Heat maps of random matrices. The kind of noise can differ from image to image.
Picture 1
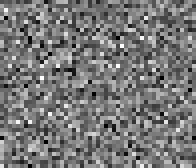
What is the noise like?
independent entries
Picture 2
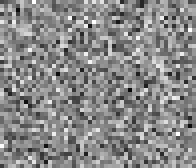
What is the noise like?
independent entries
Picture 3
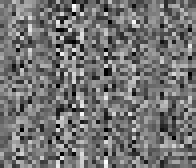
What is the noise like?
columns of uneven size
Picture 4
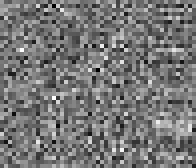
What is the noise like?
low rank plus noise
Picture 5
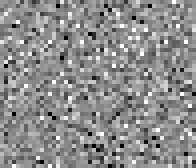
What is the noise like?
heavy tails
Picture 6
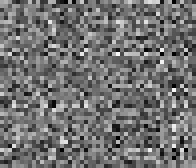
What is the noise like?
low rank plus noise
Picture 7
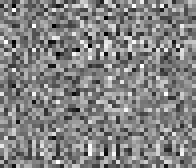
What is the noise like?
low rank plus noise
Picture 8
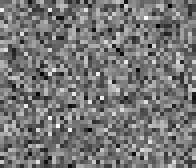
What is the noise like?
independent entries
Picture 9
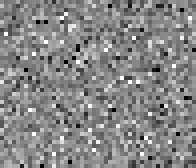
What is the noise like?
heavy tails
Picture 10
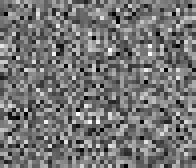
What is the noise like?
low rank plus noise
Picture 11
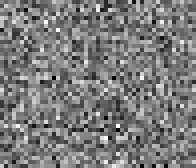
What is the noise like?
low rank plus noise
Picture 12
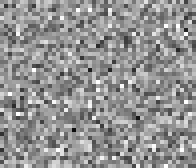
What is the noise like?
independent entries
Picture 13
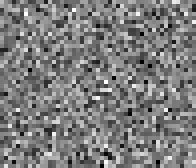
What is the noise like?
independent entries
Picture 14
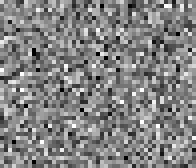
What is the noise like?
independent entries
